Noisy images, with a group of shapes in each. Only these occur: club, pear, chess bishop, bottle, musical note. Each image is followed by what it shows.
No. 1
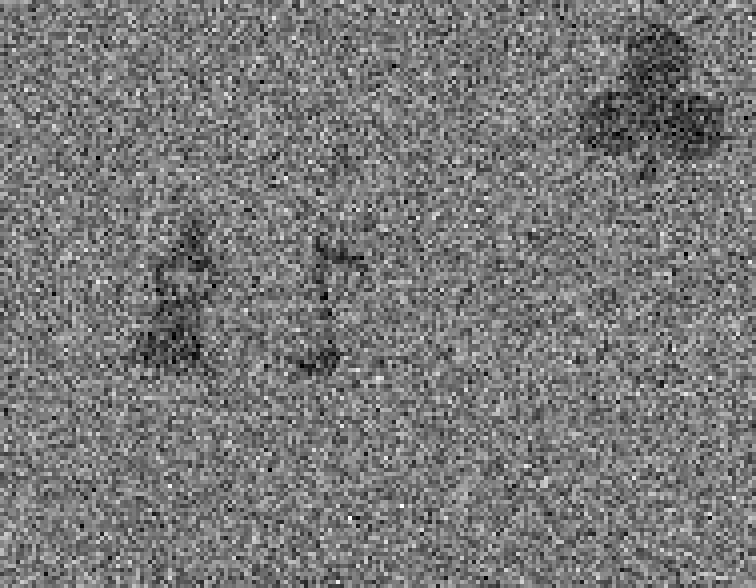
top right: club; middle left: chess bishop; centre: musical note
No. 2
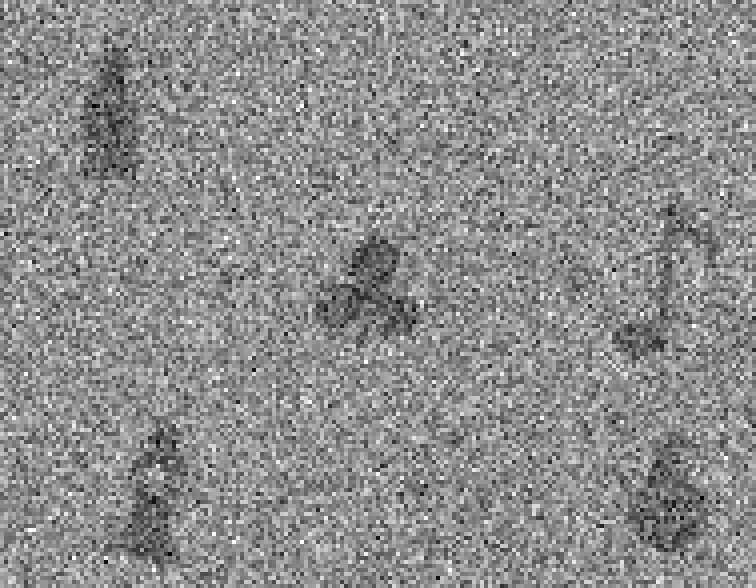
top left: bottle; centre: club; middle right: musical note; bottom left: chess bishop; bottom right: pear
